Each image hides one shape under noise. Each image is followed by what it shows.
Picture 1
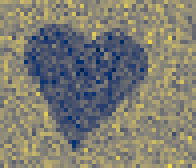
heart
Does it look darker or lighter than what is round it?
darker
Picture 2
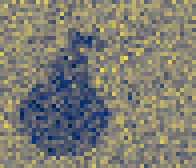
pear
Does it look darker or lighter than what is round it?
darker
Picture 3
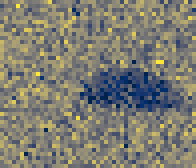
umbrella
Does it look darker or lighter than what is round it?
darker
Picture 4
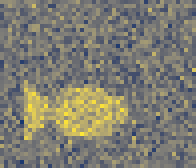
fish
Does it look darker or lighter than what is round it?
lighter
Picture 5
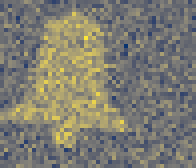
bell
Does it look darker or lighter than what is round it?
lighter
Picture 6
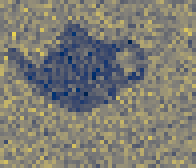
teapot
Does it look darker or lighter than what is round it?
darker
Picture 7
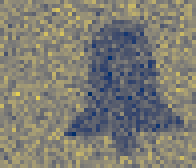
bell
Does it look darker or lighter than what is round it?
darker
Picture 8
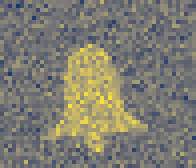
bell
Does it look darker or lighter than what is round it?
lighter
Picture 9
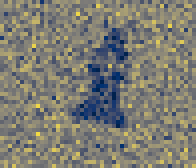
chess bishop
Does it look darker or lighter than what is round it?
darker
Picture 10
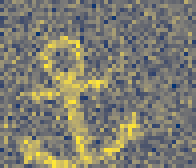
anchor
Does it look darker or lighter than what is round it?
lighter
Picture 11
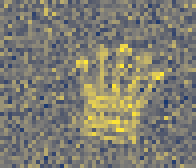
chess queen
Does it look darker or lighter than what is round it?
lighter
